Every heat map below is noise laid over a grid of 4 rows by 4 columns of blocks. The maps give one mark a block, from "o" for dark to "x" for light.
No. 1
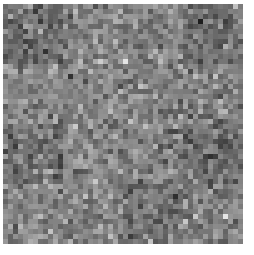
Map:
o x x o
x x x x
o x x o
x x o x
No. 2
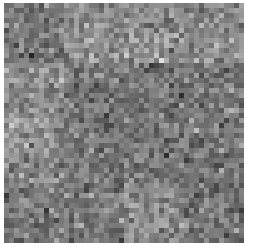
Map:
o x x x
x o o o
x o o o
o o x o
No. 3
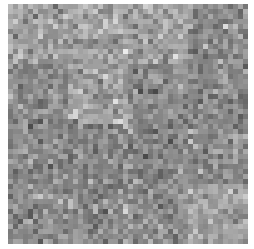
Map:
x x x o
o x o o
o o o o
o o o x
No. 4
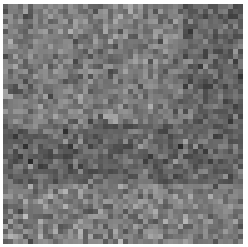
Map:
x x x o
x x x o
o o o o
x x x x
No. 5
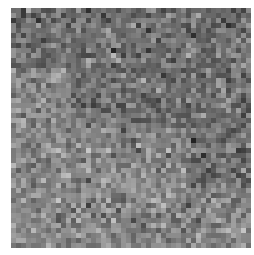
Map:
o o o o
x o o o
x x x o
x x x x
